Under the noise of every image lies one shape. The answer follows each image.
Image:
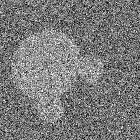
bear's head
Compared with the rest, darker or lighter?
lighter
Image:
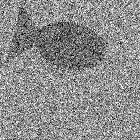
fish
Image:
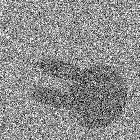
rabbit's head
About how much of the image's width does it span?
two thirds
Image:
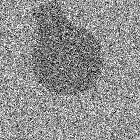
light bulb
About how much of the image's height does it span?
two thirds
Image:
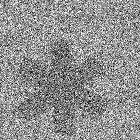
asterisk
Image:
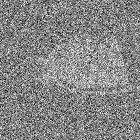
chess knight
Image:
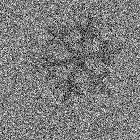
snowflake
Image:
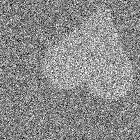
heart
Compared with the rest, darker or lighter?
lighter
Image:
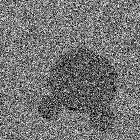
bear's head
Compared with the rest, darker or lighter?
darker
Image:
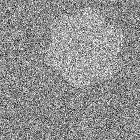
flower
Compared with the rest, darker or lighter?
lighter
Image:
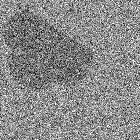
cloud
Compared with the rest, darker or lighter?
darker
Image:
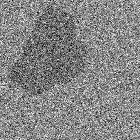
cloud
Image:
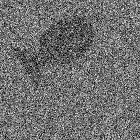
fish
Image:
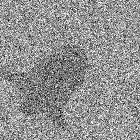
bell
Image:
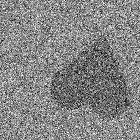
heart
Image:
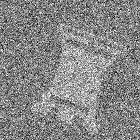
chess rook
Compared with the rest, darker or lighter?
lighter
